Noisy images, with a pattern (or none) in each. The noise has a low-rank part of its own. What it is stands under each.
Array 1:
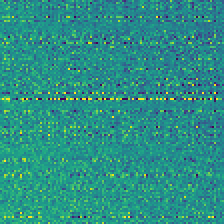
a smooth slope
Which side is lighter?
bottom left
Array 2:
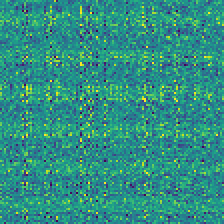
horizontal stripes
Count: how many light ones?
6
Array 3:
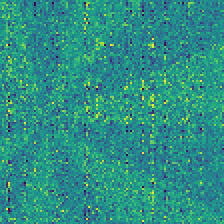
spokes from one point
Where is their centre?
middle left
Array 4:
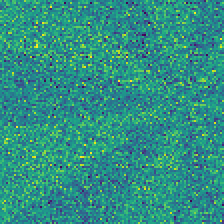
spokes from one point
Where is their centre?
middle right
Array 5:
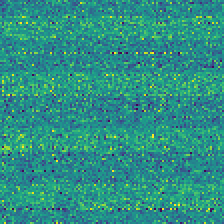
horizontal stripes
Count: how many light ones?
4
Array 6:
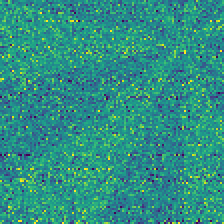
spokes from one point
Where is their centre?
top right
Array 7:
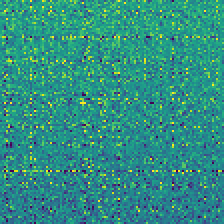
a smooth slope
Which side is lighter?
top
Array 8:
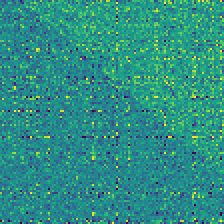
a sharp edge
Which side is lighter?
top right
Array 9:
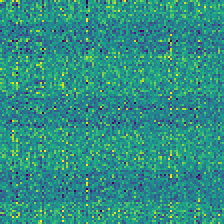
horizontal stripes
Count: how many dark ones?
3
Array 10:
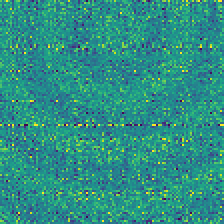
rings round one point
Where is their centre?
top middle
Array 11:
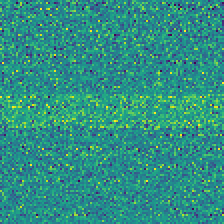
one horizontal stripe
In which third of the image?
middle
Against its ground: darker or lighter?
lighter
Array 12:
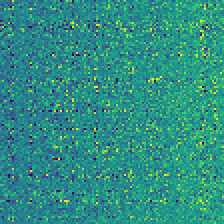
a smooth slope
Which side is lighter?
right
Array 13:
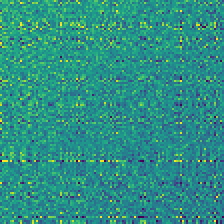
a smooth slope
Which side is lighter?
top left
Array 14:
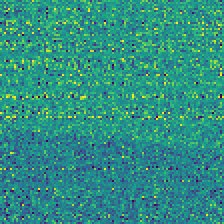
a sharp edge
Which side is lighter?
top
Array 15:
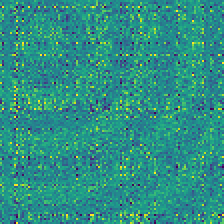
rings round one point
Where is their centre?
top left
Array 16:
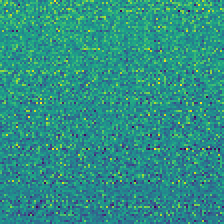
a smooth slope
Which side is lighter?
top
